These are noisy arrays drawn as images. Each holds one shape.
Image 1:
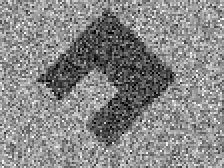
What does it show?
dark square with a notch
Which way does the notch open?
down and left
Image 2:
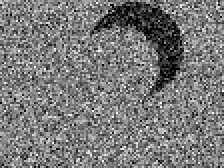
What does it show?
dark crescent
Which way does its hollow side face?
down and left
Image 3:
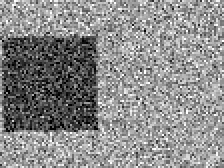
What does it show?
dark square
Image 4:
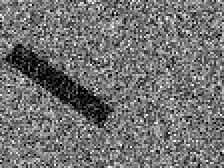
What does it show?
dark bar
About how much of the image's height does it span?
half
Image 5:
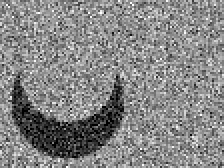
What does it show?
dark crescent
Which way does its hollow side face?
up
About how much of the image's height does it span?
half
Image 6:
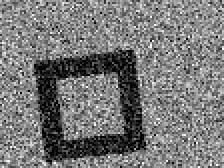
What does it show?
dark square frame
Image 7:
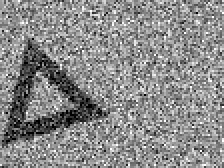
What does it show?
dark triangle frame
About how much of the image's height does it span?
two thirds
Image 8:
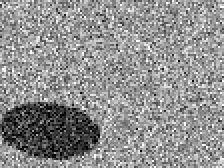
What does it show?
dark ellipse, bottom left
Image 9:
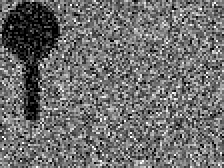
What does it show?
dark lollipop
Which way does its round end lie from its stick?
up
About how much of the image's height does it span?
two thirds
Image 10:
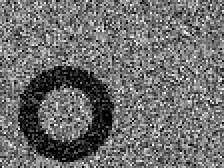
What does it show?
dark ring
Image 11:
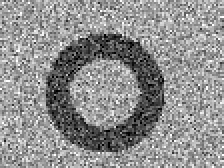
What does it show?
dark ring
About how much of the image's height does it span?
two thirds
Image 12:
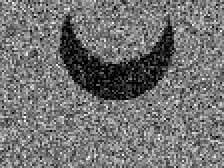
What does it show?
dark crescent
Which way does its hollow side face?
up
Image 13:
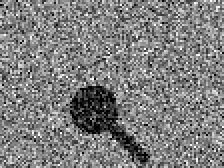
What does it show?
dark lollipop
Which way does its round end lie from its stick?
up and left
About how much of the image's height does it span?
half
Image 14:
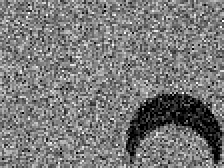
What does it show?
dark crescent, bottom right
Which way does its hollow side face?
down
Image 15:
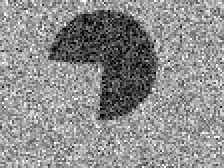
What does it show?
dark disc with a wedge cut out
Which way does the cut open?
down and left
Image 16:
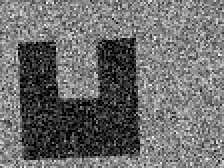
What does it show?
dark square with a notch
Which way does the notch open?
up
